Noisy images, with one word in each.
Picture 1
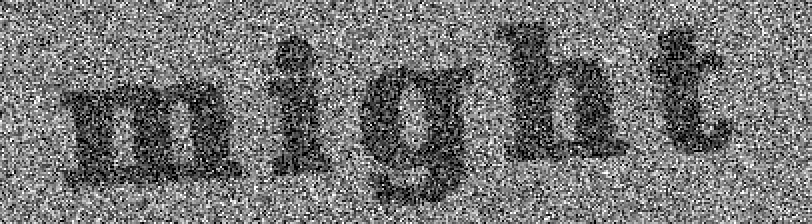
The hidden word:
might
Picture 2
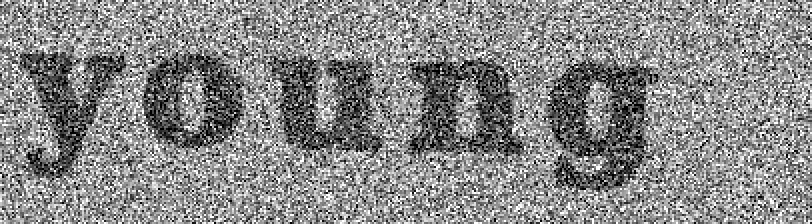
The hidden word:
young
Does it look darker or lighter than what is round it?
darker
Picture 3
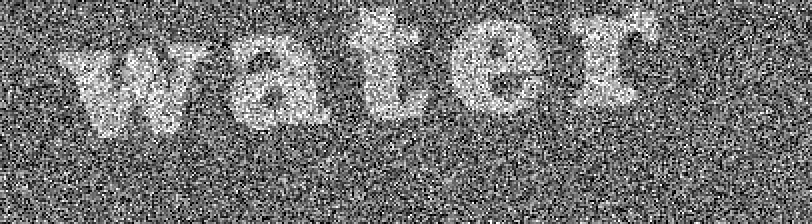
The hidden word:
water
